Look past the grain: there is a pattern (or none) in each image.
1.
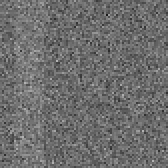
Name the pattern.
one band of columns
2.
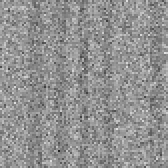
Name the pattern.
bands of columns
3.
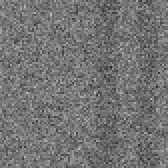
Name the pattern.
bands of columns
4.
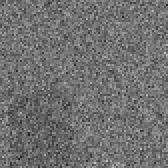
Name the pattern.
one block
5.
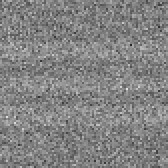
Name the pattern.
bands of rows
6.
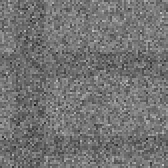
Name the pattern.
bands of rows crossing bands of columns
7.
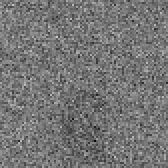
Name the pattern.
one block
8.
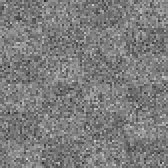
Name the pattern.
a checkerboard
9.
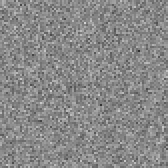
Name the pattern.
only noise
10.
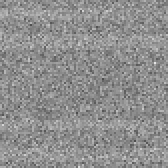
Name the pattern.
bands of rows
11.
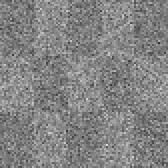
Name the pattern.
a checkerboard
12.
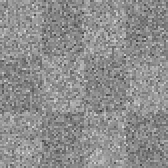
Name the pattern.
a checkerboard
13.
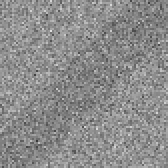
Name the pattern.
a diagonal band
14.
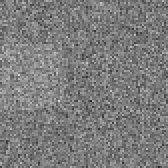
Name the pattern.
one block
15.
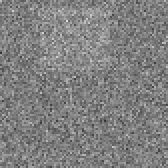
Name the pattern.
one block
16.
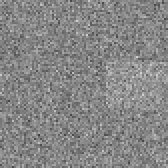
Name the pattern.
one block
